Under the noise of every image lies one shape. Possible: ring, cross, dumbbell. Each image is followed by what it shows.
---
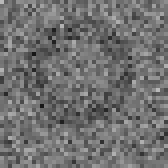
ring
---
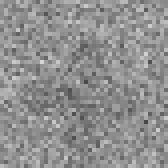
cross
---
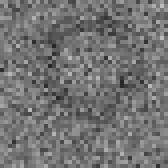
ring
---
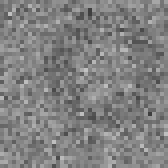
ring
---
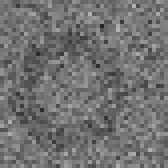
ring
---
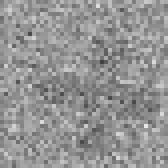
cross
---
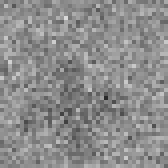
cross
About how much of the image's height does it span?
two thirds
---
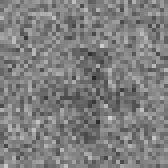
cross
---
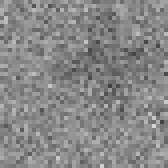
cross
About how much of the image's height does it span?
two thirds
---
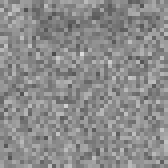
dumbbell
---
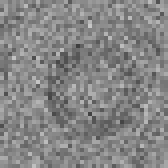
ring
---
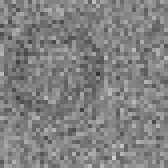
ring
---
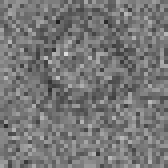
ring
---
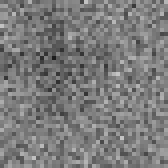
cross
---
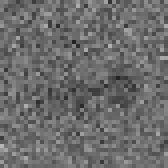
dumbbell
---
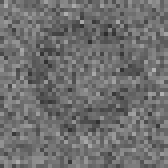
ring
